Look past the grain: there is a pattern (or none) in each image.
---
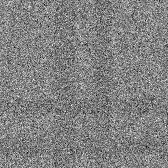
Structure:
bands of rows crossing bands of columns
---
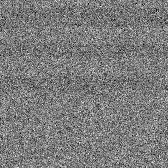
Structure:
bands of rows
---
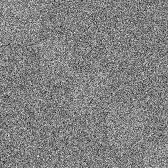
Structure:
blocks along the diagonal
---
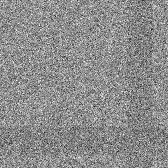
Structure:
bands of rows crossing bands of columns
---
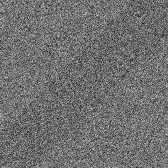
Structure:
a diagonal band
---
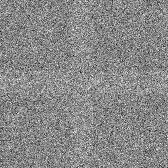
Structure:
bands of rows crossing bands of columns
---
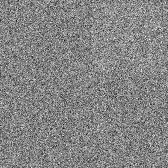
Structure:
one block
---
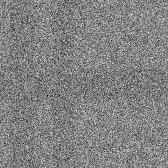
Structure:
bands of rows crossing bands of columns
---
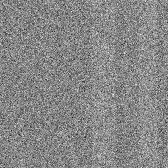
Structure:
bands of columns
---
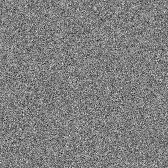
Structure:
only noise
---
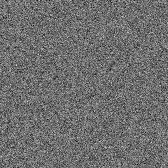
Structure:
only noise
